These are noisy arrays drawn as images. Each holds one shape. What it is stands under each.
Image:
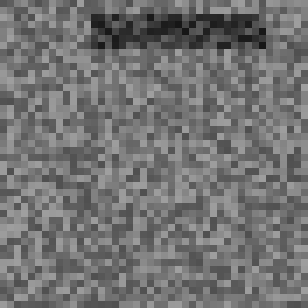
bar
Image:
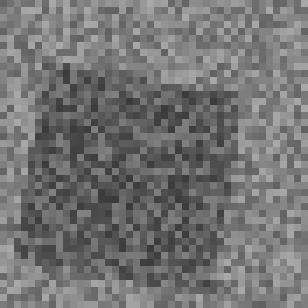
square
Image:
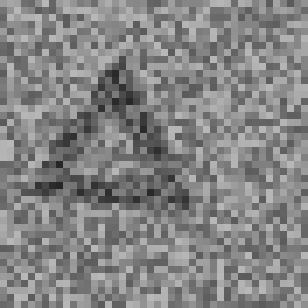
triangle frame
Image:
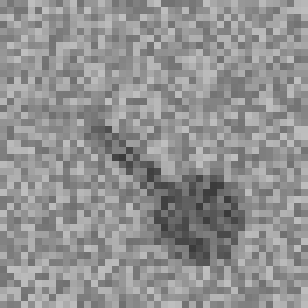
lollipop
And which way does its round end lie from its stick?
down and right
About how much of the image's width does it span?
half
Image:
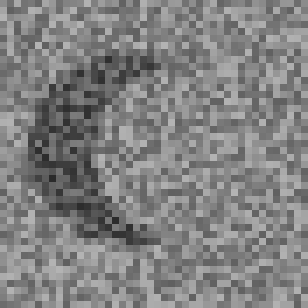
crescent
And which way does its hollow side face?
right
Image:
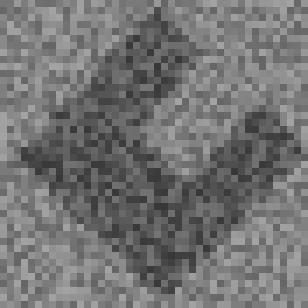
square with a notch
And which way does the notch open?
up and right
